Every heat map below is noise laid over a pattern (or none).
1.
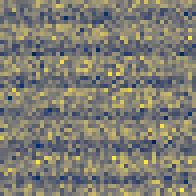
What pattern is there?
horizontal stripes
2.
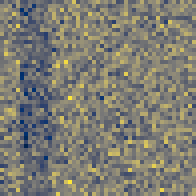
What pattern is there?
one vertical stripe
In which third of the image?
left
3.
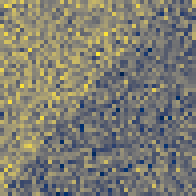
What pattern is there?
a sharp edge
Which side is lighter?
top left
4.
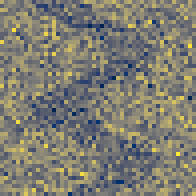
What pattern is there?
a wavy band
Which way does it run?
top to bottom
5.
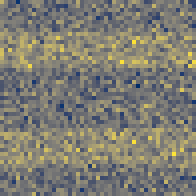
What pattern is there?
horizontal stripes
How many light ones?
2
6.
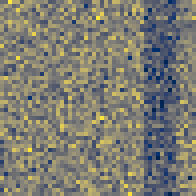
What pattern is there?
one vertical stripe
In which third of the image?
right
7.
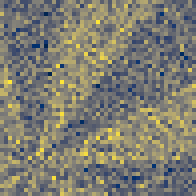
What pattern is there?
spokes from one point
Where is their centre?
bottom left
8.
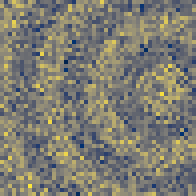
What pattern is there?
rings round one point
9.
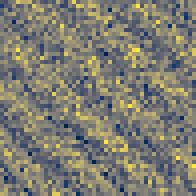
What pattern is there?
diagonal stripes
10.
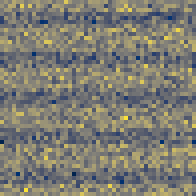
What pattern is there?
horizontal stripes
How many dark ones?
5
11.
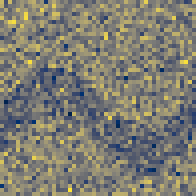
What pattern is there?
a wavy band
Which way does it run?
left to right
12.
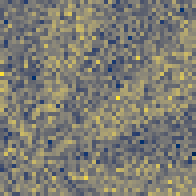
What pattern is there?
spokes from one point
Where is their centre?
bottom left
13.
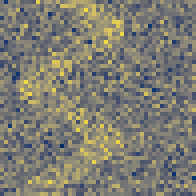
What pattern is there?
a wavy band
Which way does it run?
top to bottom
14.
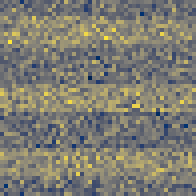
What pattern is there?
horizontal stripes
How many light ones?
3
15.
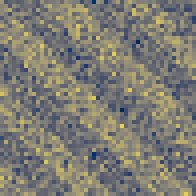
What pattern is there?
diagonal stripes
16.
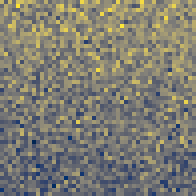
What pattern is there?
a smooth slope
